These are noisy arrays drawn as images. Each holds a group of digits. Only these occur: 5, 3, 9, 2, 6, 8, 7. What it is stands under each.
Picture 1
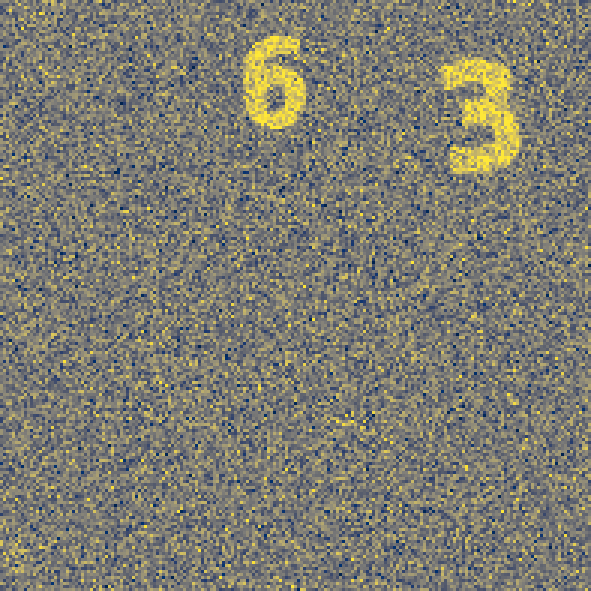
top middle: light 6; top right: light 3
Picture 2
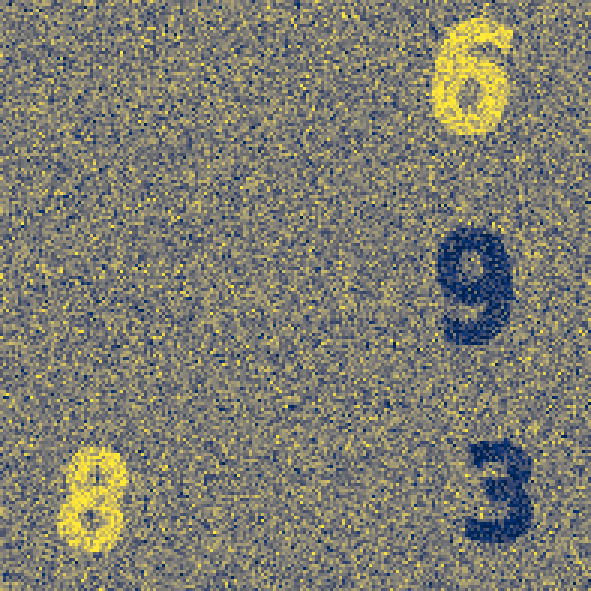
top right: light 6; middle right: dark 9; bottom left: light 8; bottom right: dark 3
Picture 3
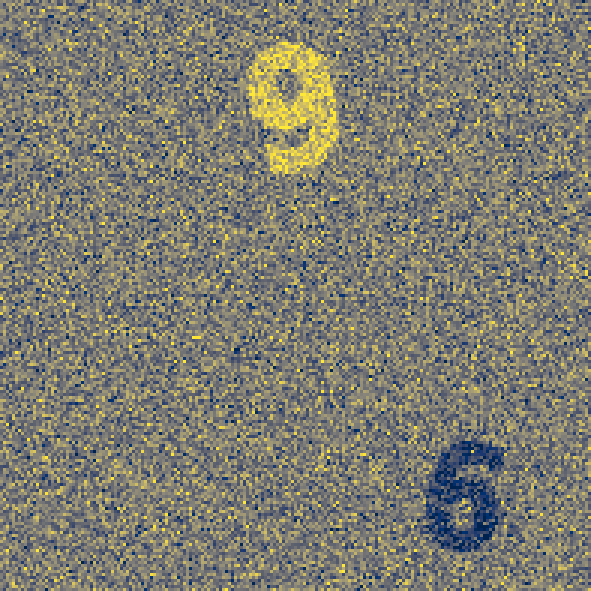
top middle: light 9; bottom right: dark 6
